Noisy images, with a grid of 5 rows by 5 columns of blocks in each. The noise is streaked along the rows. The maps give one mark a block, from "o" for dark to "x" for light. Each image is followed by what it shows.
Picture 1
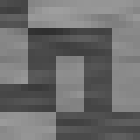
o x x x x
x o o o x
x o x o x
o o x o x
x x o o o
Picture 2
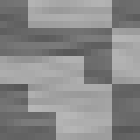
o x x x o
o o o o x
x x x o x
o x x x o
o o x x o
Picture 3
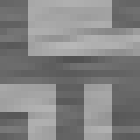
o x x x o
o x x x x
o o o o o
x x o x o
o x o x o
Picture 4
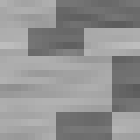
x x o o o
x o o x x
x x x x o
x x x x o
x x o o x
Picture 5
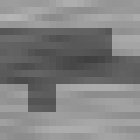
x x x x x
o o o o x
o o o o o
x o x x x
x x x x x
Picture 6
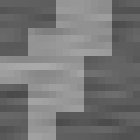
o o x x o
o x x x o
x x x o o
o x x o o
o x o o o
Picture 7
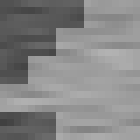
o o o x x
o o x x x
o x x x x
x x x x x
o o x x x
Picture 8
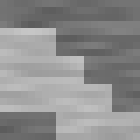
o o o o o
x x o o o
x x x o o
x x x x o
o o x x x
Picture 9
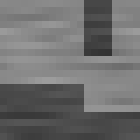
x x x o x
x x x o x
x x x x x
o o o x x
o o o o o
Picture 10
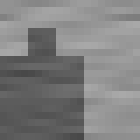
x x x x x
x o x x x
o o o x x
o o o x x
o o o x x
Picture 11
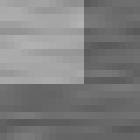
x x x o o
x x x o o
x x x o o
o o o o o
o o o o o
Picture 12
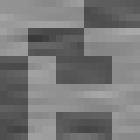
x x x o o
x o o x x
o x o o x
o x x x x
o x o o x
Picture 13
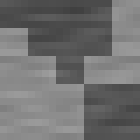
o o o o x
x o o o x
x x o x x
x x x o o
x x x o o
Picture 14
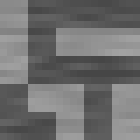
x o o o o
x o x x x
x o o o o
o x x o x
o o x o x
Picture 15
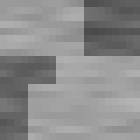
x x x o o
x x x o o
o o x x x
o x x x x
o x x x x
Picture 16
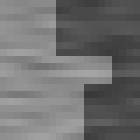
x x o o o
x x o o o
x x x x o
x x x o o
x x x o o
